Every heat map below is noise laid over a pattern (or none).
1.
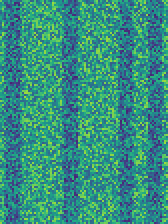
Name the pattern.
bands of columns
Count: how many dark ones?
4
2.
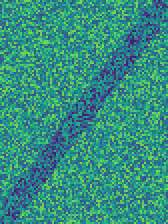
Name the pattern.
a diagonal band
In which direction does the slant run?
bottom left to top right
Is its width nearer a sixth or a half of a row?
a sixth
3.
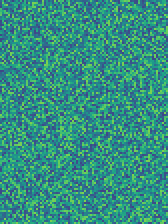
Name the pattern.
only noise
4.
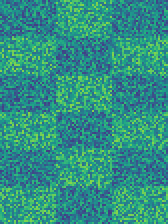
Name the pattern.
a checkerboard
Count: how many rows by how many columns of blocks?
6 by 3
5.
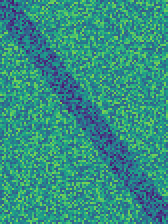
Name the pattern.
a diagonal band
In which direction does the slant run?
top left to bottom right
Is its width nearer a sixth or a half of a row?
a sixth
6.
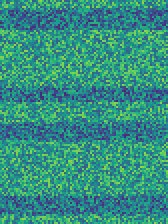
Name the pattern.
bands of rows
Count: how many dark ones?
4
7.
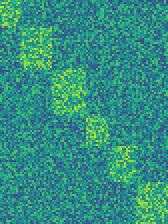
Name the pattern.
blocks along the diagonal
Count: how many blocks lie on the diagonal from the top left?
6
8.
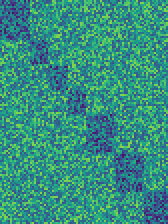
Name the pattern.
blocks along the diagonal
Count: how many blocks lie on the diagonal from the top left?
7
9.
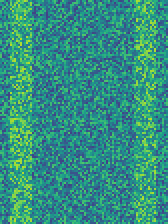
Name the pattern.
bands of columns
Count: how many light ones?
2
